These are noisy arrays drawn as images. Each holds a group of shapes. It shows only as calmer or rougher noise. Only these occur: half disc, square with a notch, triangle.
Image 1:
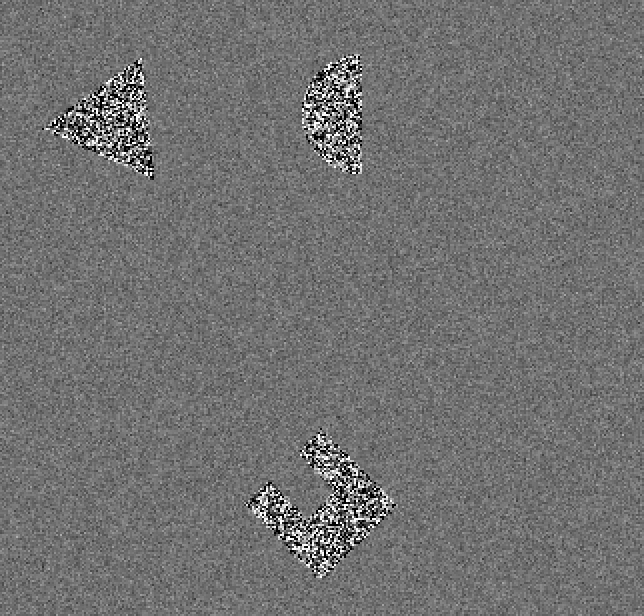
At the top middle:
half disc
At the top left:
triangle
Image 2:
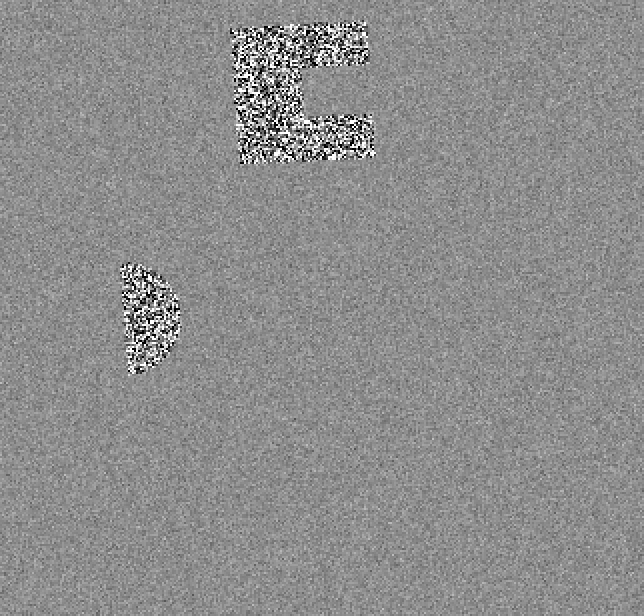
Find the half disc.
middle left
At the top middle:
square with a notch
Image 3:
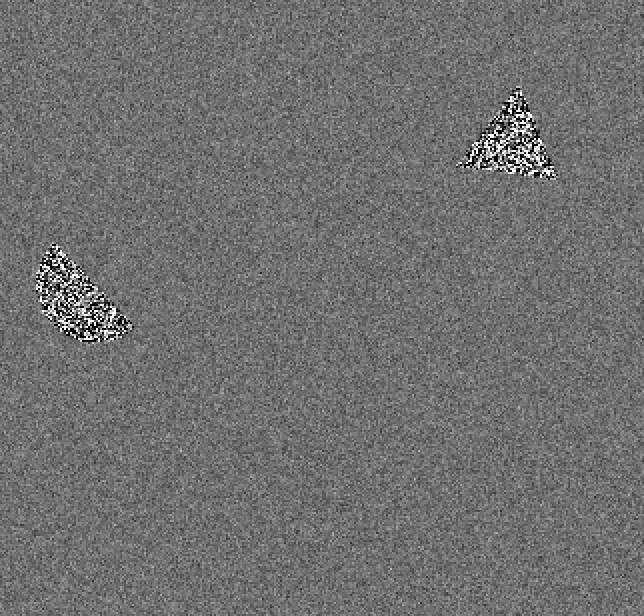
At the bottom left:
nothing
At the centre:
nothing
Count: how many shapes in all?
2
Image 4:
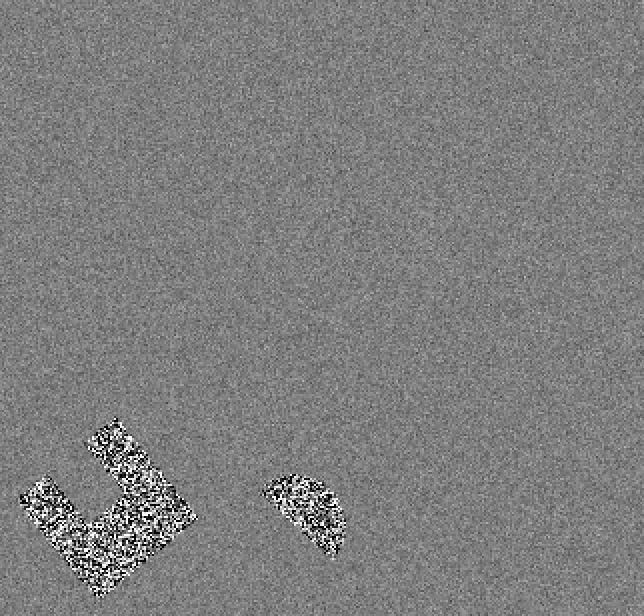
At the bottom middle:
half disc
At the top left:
nothing
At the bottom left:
square with a notch
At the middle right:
nothing
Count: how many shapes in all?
2
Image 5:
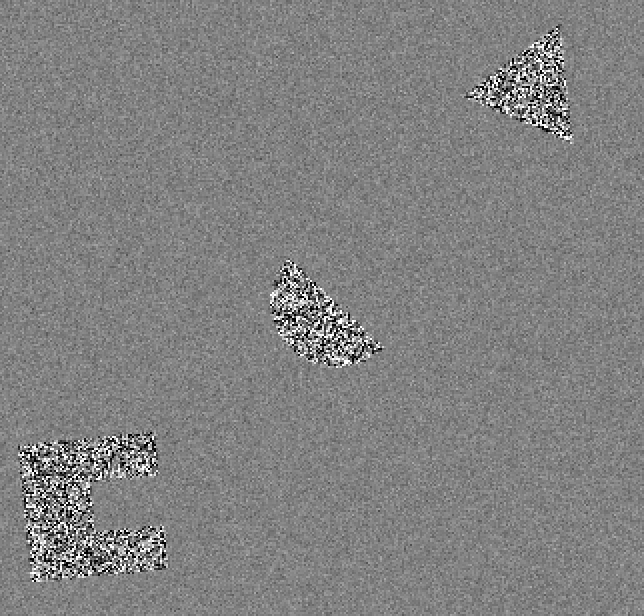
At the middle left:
nothing
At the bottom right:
nothing
